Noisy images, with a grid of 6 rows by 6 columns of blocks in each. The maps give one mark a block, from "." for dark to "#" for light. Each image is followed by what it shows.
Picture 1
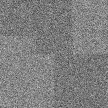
....##
....##
##..##
###...
###...
###...
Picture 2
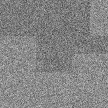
.....#
.....#
##....
##..##
######
######
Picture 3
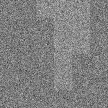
..###.
...##.
...##.
...#..
...#..
......
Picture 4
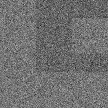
##....
##..##
##..##
##....
######
######
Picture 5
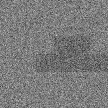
######
######
###..#
##....
######
######
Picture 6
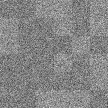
..##.#
#..#.#
#...#.
...#.#
.....#
..###.
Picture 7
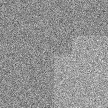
......
......
....##
...###
...###
...###
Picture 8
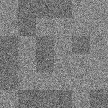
#...##
#.####
.#.#.#
.#.###
.#####
#...#.
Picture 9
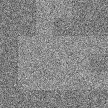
..##..
..#...
.#####
.####.
.#####
......
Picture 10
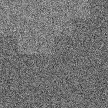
#####.
####..
.##...
......
......
......
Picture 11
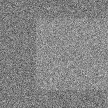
......
..####
..####
..####
..####
......
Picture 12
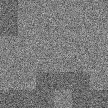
.#####
.#####
######
######
##...#
...#..
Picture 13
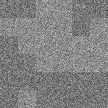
..##..
####.#
.#####
..####
......
.#....
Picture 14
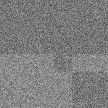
......
......
......
###.##
####..
####..
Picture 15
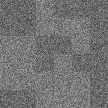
..#...
..###.
##..#.
##.#..
#####.
..###.
